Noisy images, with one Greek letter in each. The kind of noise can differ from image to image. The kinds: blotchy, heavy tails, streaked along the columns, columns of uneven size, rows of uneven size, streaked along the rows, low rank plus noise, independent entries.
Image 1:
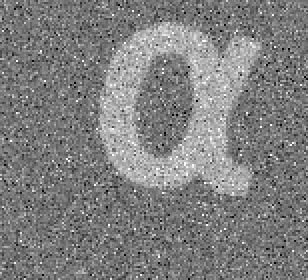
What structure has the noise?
heavy tails
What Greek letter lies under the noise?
alpha
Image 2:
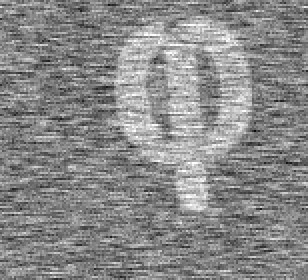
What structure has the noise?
streaked along the rows
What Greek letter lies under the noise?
phi
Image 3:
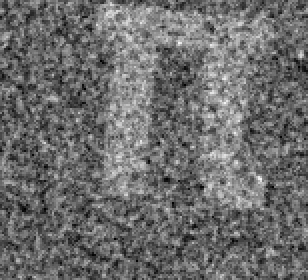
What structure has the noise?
blotchy
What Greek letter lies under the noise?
pi
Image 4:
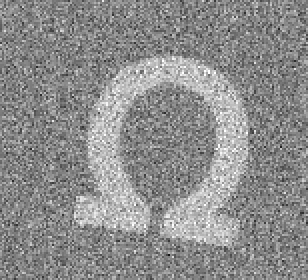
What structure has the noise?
low rank plus noise
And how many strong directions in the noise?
three or four
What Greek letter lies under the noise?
omega
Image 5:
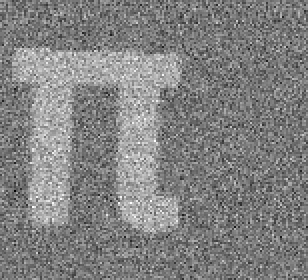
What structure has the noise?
low rank plus noise
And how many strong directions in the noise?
two
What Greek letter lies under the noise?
pi
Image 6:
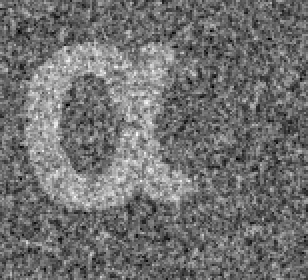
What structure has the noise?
blotchy
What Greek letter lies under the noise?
alpha
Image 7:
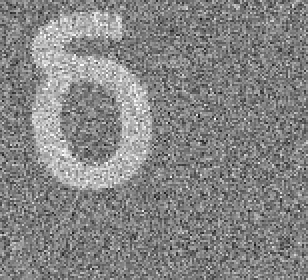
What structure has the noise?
low rank plus noise
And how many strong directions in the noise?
two
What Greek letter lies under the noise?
delta
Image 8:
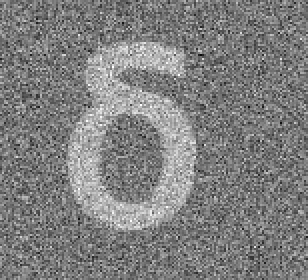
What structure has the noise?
low rank plus noise
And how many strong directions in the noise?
five to eight
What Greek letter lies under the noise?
delta
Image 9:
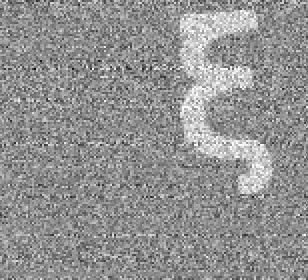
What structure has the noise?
rows of uneven size
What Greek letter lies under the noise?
xi
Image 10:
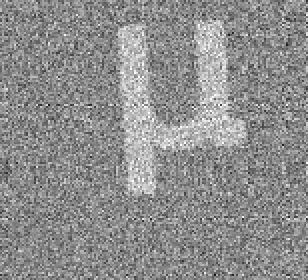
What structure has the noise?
low rank plus noise
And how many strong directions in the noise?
two
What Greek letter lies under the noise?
mu
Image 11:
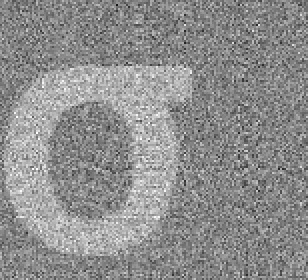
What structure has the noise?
low rank plus noise
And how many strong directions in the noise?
two
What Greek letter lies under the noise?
sigma
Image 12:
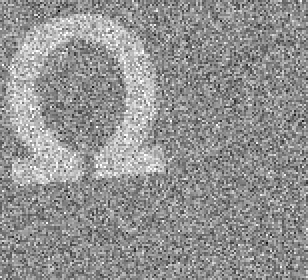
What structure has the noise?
independent entries
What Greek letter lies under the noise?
omega
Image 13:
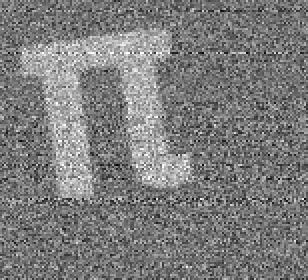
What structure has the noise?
rows of uneven size
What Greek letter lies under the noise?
pi
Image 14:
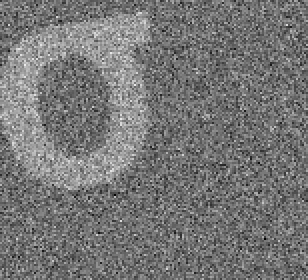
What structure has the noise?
independent entries
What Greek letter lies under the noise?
sigma
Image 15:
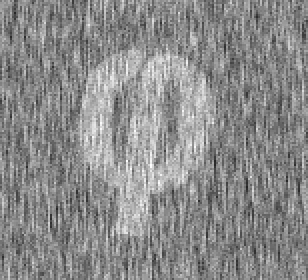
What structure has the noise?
streaked along the columns
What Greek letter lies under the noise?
phi
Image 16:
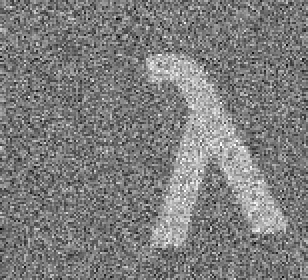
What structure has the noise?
low rank plus noise
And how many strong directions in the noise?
three or four
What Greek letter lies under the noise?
lambda
